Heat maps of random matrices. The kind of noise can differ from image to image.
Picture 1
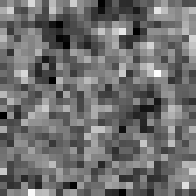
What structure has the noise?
blotchy
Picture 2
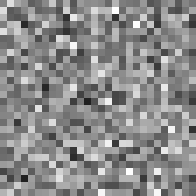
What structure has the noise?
independent entries
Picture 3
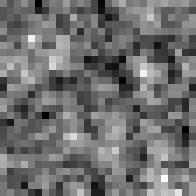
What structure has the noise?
blotchy
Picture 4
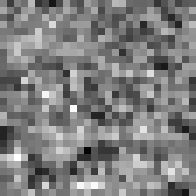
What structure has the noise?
blotchy
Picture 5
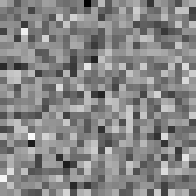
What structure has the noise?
independent entries
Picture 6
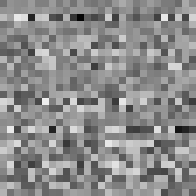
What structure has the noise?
rows of uneven size
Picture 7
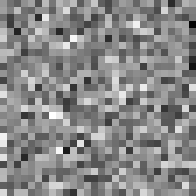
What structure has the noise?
independent entries
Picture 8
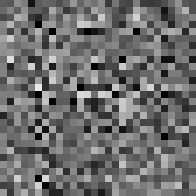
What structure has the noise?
low rank plus noise
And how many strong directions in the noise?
two
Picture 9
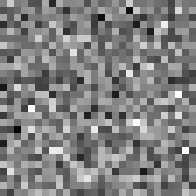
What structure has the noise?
independent entries
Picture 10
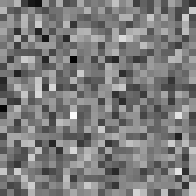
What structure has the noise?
low rank plus noise
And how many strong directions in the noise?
five to eight
